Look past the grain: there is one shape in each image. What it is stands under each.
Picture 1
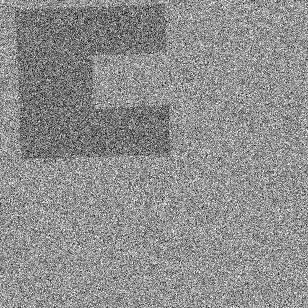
square with a notch
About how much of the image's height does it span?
half
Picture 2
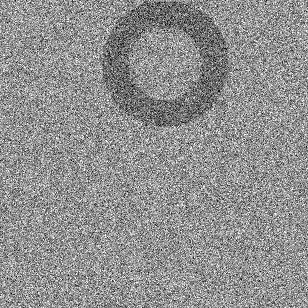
ring
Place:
top middle
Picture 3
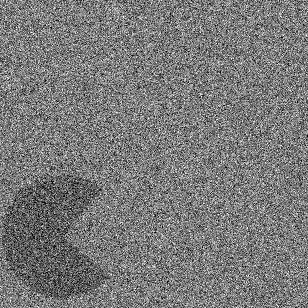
disc with a wedge cut out
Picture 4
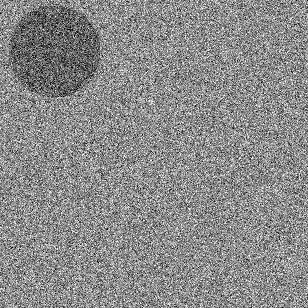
disc
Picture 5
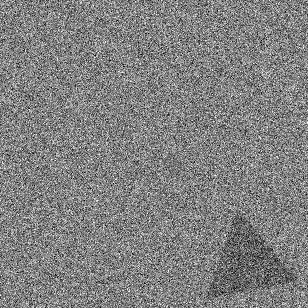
triangle
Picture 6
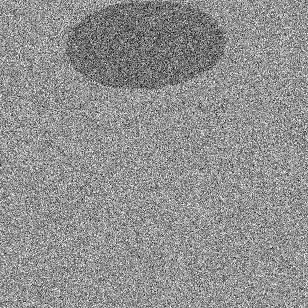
ellipse
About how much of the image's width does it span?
half
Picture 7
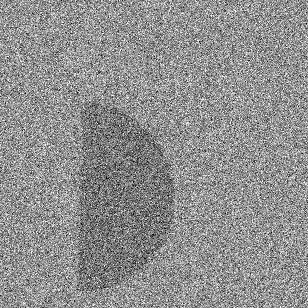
half disc
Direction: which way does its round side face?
right
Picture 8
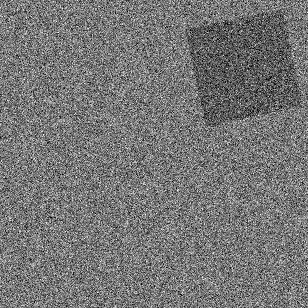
square
